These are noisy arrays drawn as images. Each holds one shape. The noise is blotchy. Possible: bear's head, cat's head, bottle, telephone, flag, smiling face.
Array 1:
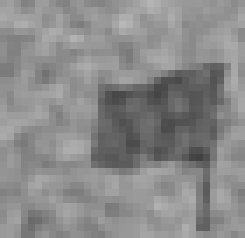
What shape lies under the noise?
flag
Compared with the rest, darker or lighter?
darker
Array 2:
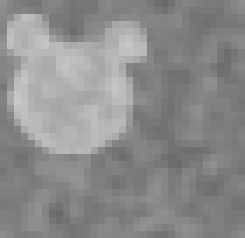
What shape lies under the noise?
bear's head
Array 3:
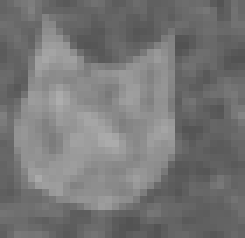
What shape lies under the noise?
cat's head
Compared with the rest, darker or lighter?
lighter
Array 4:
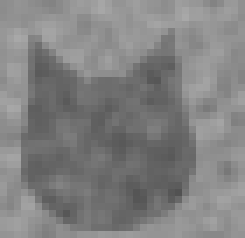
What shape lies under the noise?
cat's head
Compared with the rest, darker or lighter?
darker
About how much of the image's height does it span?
nearly all
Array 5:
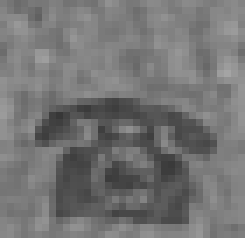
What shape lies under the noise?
telephone
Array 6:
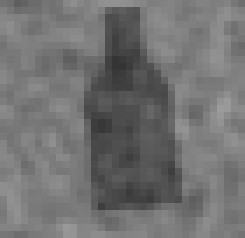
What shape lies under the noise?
bottle
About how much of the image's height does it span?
nearly all
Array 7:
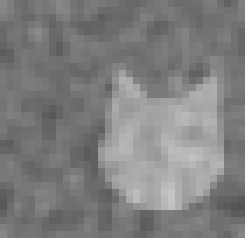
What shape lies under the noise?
cat's head
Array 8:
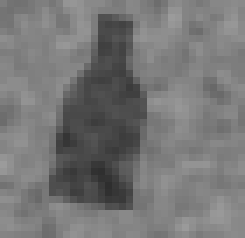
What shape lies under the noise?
bottle
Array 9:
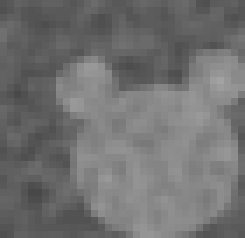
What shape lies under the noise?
bear's head
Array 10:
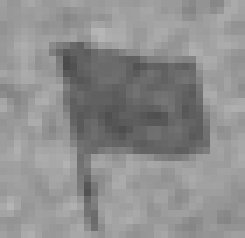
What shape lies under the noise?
flag
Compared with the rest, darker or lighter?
darker
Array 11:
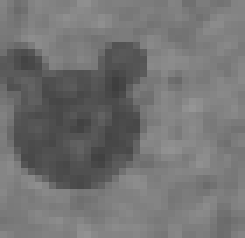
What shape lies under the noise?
bear's head
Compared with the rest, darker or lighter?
darker
